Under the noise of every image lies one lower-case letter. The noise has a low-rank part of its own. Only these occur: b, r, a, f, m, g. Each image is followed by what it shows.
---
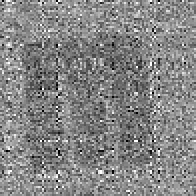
dark m
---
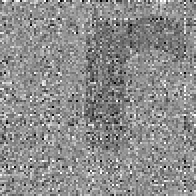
dark r
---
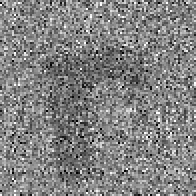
dark r
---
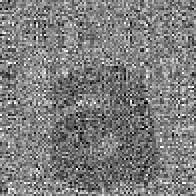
dark a
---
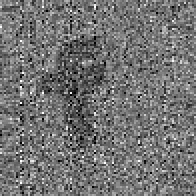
dark f
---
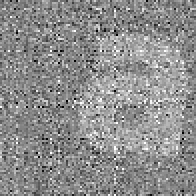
light a
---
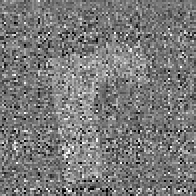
light r
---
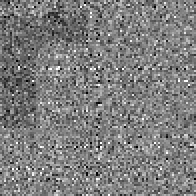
dark r
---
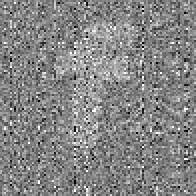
light f
